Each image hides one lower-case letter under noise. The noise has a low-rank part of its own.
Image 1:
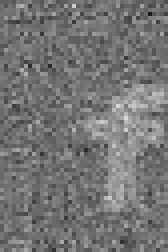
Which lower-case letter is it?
f
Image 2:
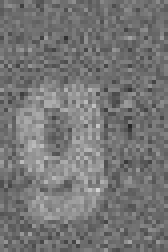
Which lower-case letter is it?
g
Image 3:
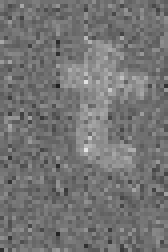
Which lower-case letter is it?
t
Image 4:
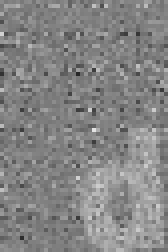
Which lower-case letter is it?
d
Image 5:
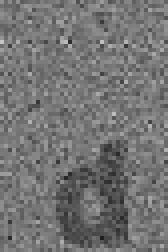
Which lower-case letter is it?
d
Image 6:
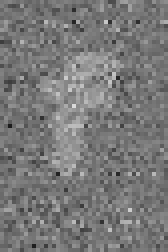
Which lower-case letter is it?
f
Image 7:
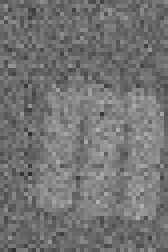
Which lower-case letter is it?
m
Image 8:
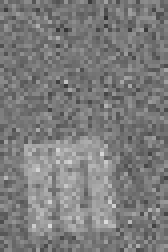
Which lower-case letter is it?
m
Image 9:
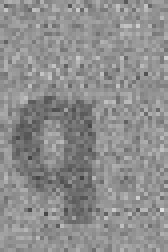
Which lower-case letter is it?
q
